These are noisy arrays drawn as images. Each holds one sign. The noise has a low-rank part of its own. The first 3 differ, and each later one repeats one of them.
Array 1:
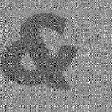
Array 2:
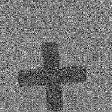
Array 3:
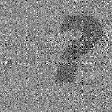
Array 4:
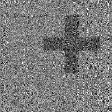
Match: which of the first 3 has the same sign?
2
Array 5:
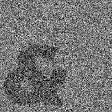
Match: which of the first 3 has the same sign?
1
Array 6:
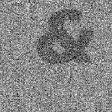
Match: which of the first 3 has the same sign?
1
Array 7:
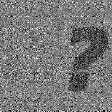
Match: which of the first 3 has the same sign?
3
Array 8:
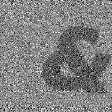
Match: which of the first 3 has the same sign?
1
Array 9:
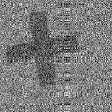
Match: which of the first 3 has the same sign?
2
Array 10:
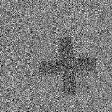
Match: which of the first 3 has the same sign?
2
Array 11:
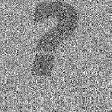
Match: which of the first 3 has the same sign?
3
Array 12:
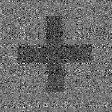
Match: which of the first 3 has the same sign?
2
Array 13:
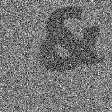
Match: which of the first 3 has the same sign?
1
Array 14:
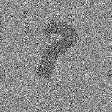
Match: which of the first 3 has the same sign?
3
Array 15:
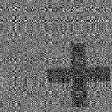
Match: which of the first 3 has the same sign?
2
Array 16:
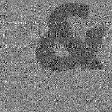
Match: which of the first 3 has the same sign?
1
